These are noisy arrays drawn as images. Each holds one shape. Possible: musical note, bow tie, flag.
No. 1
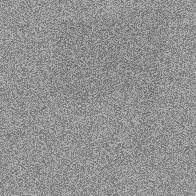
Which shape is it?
flag
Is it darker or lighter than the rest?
darker
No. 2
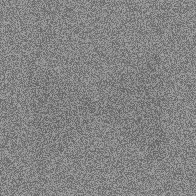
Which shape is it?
bow tie
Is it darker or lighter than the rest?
darker
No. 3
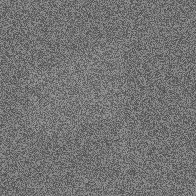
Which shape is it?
flag
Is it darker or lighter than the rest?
lighter
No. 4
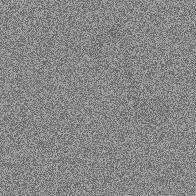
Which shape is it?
musical note
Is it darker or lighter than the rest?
darker
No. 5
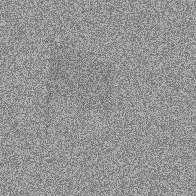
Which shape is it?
flag
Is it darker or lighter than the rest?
darker
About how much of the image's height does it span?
half
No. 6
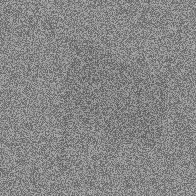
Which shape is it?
flag
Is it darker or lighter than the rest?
darker
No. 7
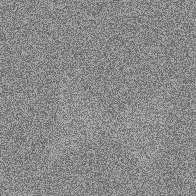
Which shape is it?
bow tie
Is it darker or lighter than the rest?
lighter
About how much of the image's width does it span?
two thirds
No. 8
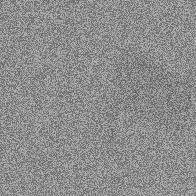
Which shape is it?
flag
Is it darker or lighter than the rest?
darker
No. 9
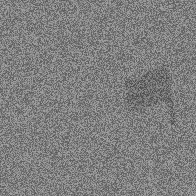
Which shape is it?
flag
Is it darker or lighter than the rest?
darker
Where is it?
middle right
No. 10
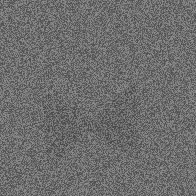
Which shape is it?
bow tie
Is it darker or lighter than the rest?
darker
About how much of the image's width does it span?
half
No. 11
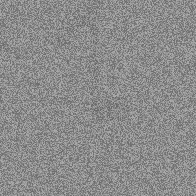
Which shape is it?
musical note
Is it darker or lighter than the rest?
darker
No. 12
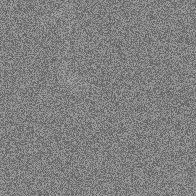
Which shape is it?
musical note
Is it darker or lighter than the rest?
lighter
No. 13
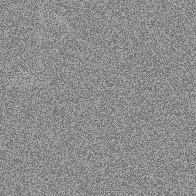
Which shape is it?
musical note
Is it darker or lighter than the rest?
lighter
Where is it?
top left
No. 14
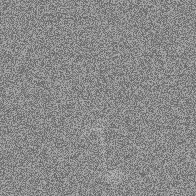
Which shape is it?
musical note
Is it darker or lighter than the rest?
lighter
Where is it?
bottom middle
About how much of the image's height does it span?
a third
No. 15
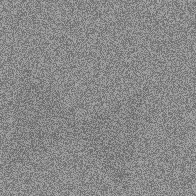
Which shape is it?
bow tie
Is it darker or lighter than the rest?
darker
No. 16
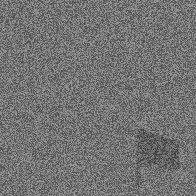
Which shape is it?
flag
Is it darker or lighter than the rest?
darker
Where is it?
bottom right
